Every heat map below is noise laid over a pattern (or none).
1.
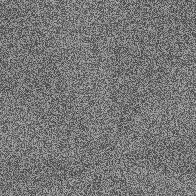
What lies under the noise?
spokes from one point
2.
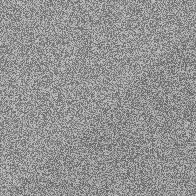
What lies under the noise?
a sharp edge
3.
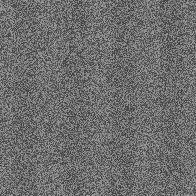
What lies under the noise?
vertical stripes
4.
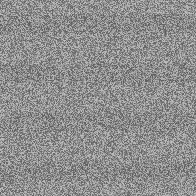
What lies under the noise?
horizontal stripes
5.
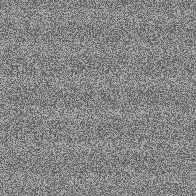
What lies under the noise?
horizontal stripes
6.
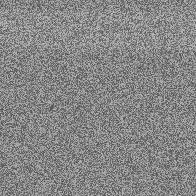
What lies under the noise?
one horizontal stripe
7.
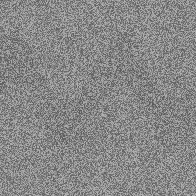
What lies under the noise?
a wavy band
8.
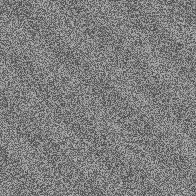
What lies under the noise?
diagonal stripes
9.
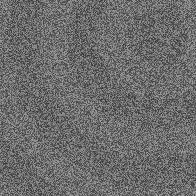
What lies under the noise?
rings round one point
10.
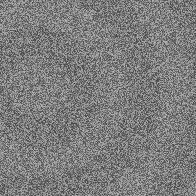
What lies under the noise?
rings round one point
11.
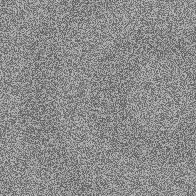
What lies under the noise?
rings round one point
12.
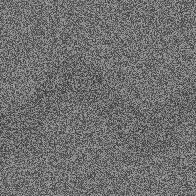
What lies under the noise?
a wavy band
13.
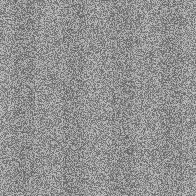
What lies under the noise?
vertical stripes
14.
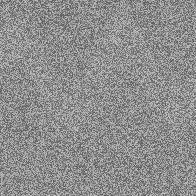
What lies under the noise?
a wavy band
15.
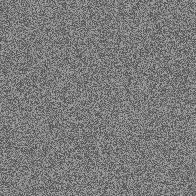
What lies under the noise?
only noise
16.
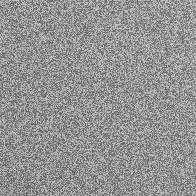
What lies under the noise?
a smooth slope
